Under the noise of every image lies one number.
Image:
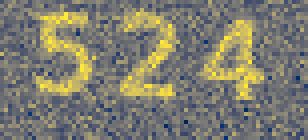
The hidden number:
524
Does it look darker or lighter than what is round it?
lighter
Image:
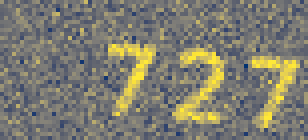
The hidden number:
727
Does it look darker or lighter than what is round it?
lighter
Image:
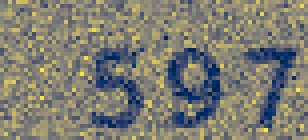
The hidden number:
597
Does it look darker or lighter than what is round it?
darker
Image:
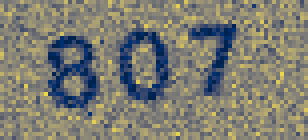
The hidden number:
807
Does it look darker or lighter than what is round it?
darker
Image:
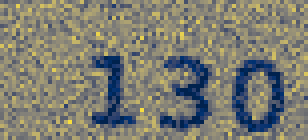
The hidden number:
130
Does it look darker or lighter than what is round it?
darker
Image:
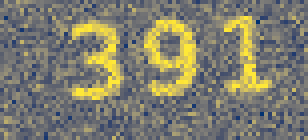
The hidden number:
391
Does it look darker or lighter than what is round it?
lighter
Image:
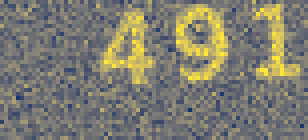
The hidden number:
491
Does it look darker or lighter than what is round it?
lighter
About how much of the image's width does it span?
two thirds
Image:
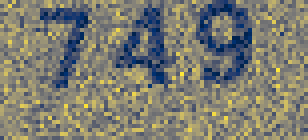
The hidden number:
749
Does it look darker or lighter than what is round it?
darker
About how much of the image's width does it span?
two thirds
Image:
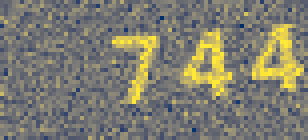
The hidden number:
744
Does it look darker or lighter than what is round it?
lighter
